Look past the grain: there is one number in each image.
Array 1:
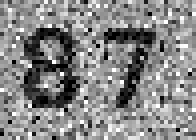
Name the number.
87
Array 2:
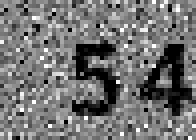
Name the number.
54
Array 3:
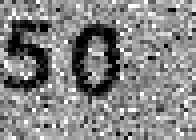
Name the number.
50
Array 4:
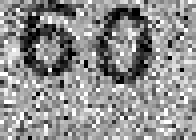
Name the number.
60
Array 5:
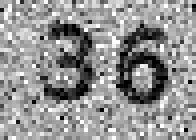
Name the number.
36
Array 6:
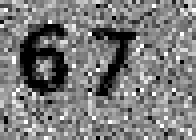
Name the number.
67
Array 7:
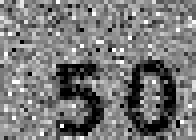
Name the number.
50
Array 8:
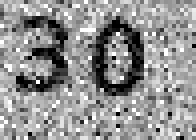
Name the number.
30
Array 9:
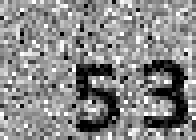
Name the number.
53
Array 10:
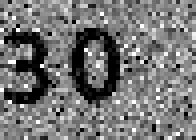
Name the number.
30
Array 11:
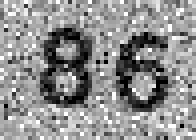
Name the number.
86
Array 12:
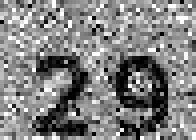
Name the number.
29
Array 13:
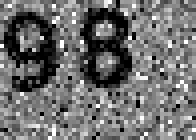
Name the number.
98
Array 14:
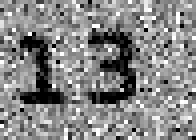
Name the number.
13
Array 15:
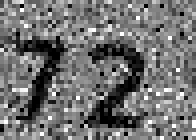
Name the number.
72
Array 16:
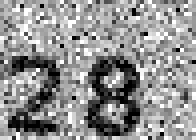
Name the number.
28
